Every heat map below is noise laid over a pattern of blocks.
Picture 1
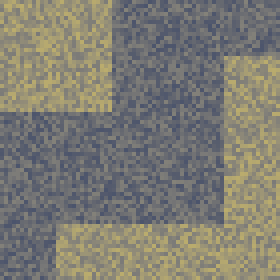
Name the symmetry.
mirrored about the diagonal from the top left
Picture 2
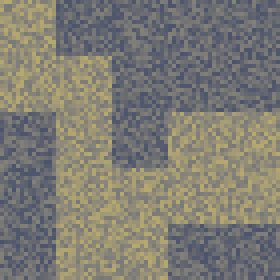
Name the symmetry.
no symmetry
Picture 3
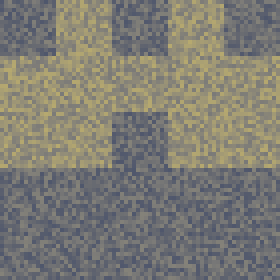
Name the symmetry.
left and right mirror each other
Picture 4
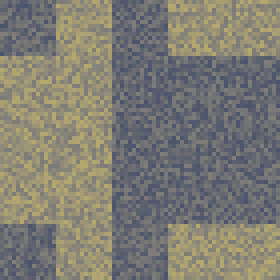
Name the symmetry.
top and bottom mirror each other
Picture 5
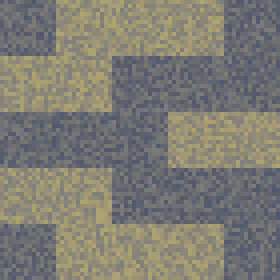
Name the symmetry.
top and bottom mirror each other
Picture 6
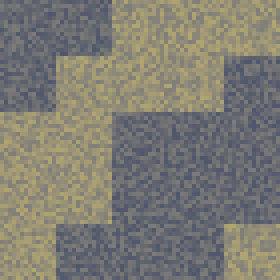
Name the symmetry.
mirrored about the diagonal from the top left
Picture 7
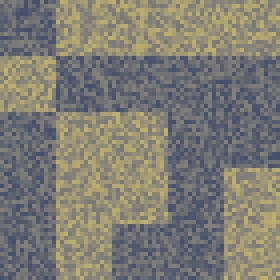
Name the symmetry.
no symmetry
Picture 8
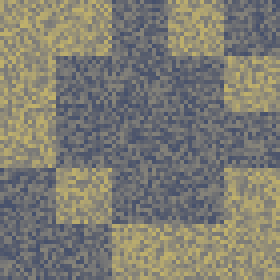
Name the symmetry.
mirrored about the diagonal from the bottom left
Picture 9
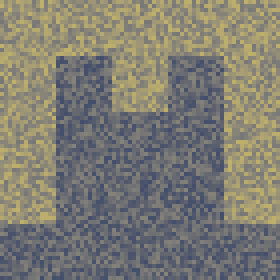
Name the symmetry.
left and right mirror each other
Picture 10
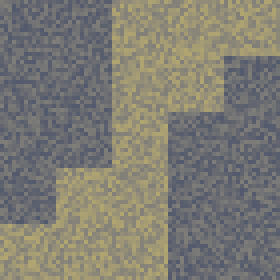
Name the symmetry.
the same after a half turn
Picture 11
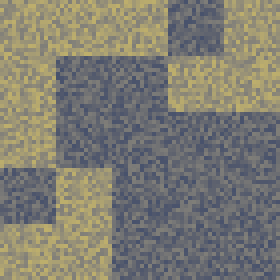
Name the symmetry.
mirrored about the diagonal from the top left
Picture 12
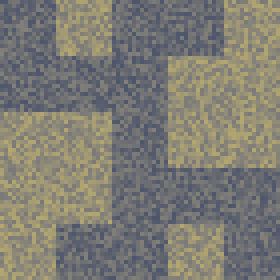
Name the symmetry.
the same after a half turn
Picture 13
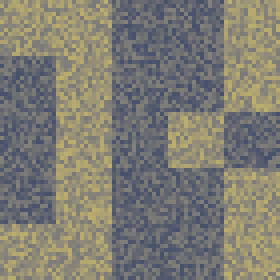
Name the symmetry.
top and bottom mirror each other
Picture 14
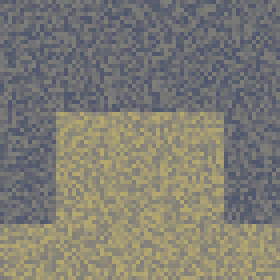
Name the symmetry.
left and right mirror each other
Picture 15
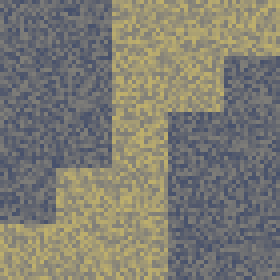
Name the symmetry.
the same after a half turn
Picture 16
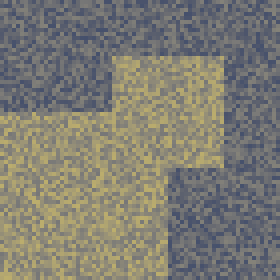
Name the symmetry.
mirrored about the diagonal from the bottom left
